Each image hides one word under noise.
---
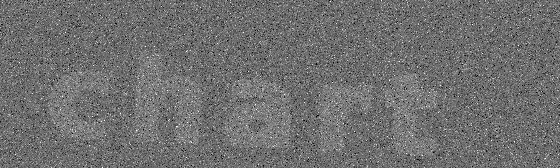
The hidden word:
chart
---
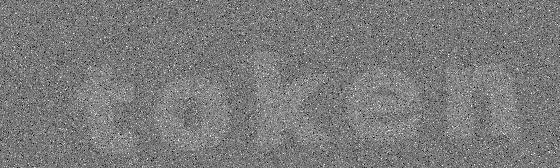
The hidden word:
token
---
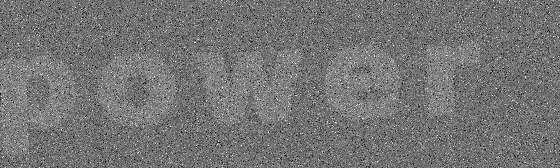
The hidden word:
power
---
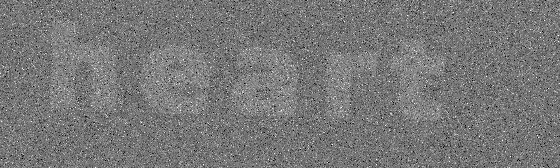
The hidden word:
heart
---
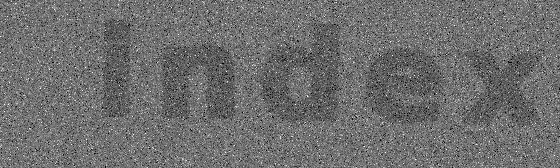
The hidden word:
index
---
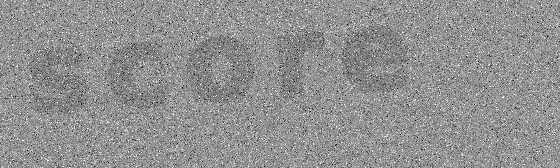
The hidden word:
score
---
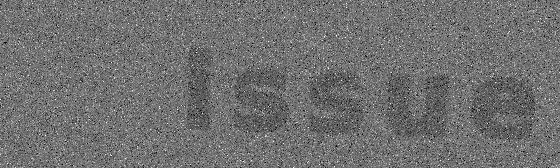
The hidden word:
issue
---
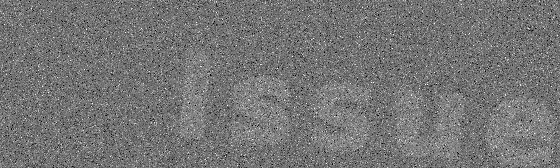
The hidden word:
issue
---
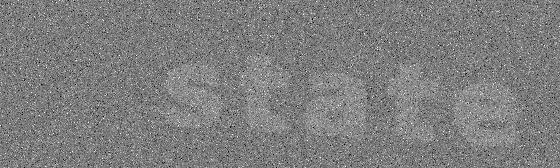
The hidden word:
state
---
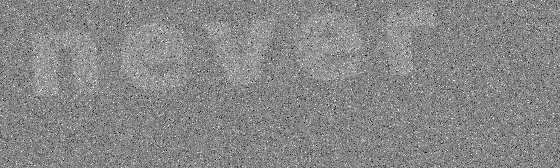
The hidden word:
never
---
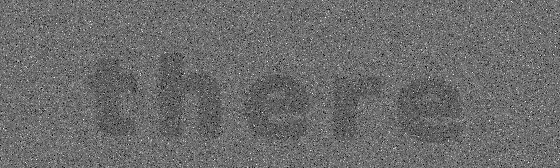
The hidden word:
there
